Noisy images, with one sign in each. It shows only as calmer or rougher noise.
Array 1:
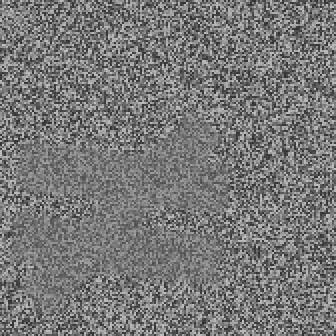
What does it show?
calm not-equal sign
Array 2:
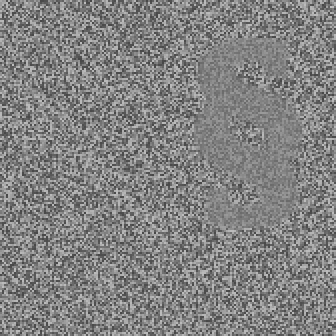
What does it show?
calm section sign
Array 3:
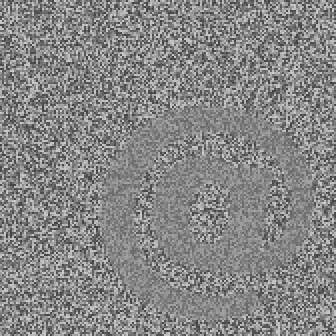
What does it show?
calm at sign
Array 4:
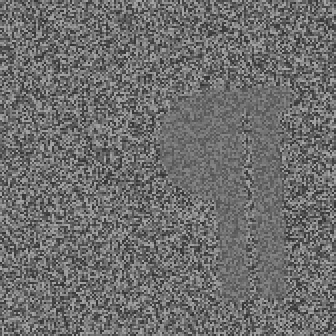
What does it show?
calm pilcrow
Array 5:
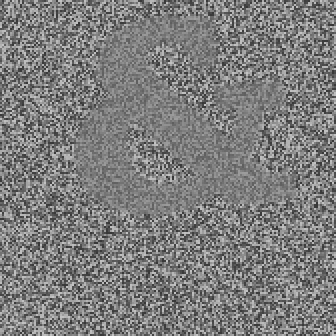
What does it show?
calm ampersand
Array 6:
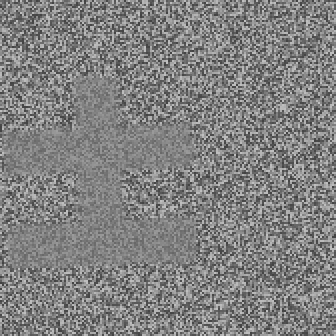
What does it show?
calm plus-minus sign
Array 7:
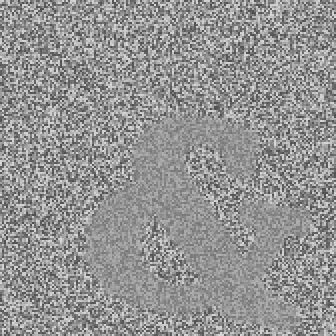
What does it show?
calm ampersand
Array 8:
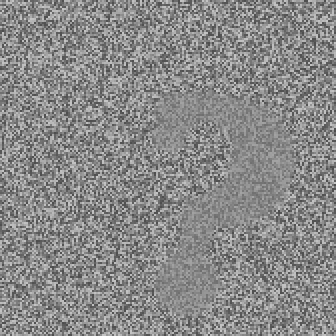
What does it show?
calm question mark
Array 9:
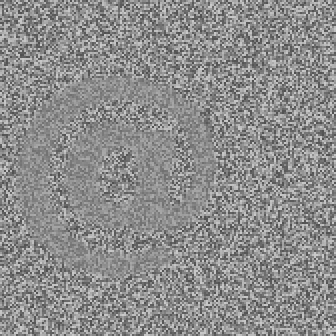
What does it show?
calm at sign
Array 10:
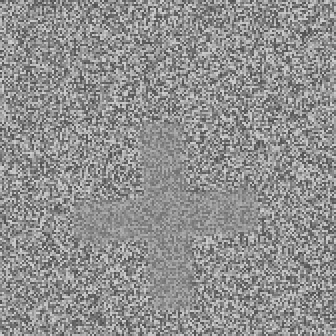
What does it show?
calm plus sign
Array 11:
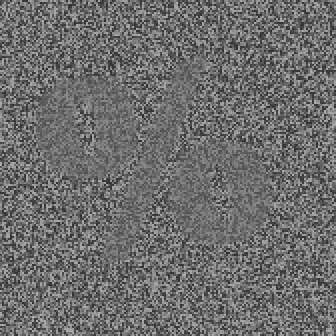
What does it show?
calm percent sign
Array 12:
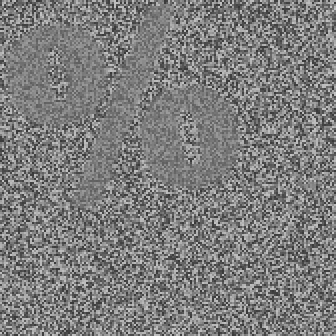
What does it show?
calm percent sign
